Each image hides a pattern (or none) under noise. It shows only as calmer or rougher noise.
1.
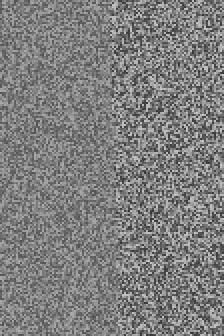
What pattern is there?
a sharp edge
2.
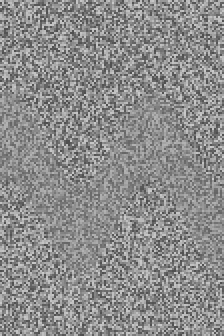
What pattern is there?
a wavy band
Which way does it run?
left to right
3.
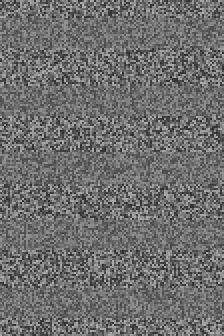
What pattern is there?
horizontal stripes
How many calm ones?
5
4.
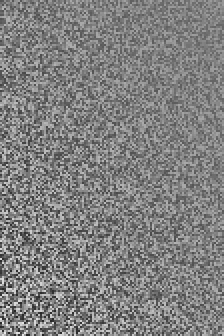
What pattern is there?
a smooth slope
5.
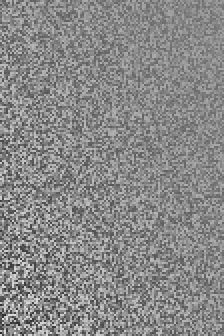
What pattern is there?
a smooth slope
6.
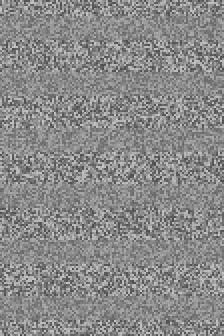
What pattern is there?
horizontal stripes
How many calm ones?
6
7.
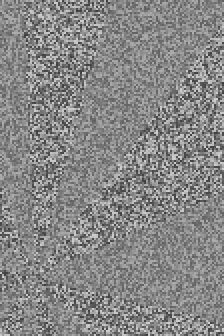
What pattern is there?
spokes from one point
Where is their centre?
bottom left
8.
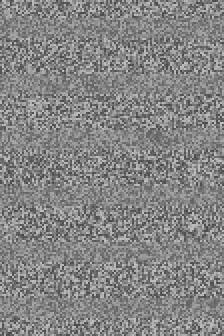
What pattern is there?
horizontal stripes
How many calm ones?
6
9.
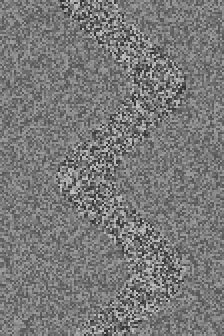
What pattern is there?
a wavy band
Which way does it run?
top to bottom
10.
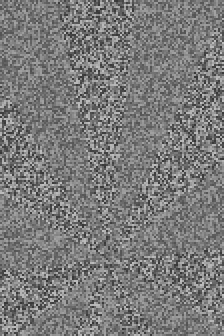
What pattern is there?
spokes from one point
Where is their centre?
bottom middle
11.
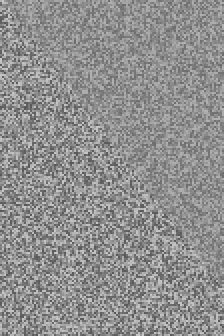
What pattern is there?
a sharp edge
